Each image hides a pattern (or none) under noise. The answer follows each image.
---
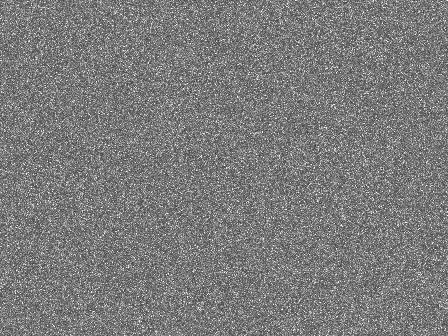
only noise
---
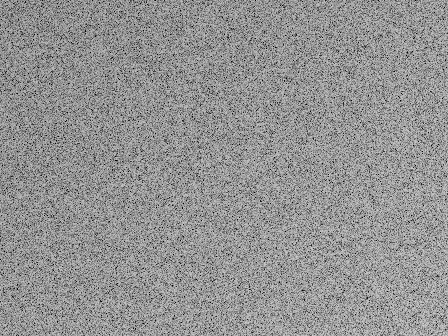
a smooth slope
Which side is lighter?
bottom right
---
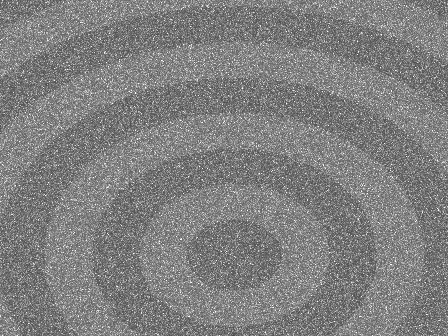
rings round one point
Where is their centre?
bottom middle
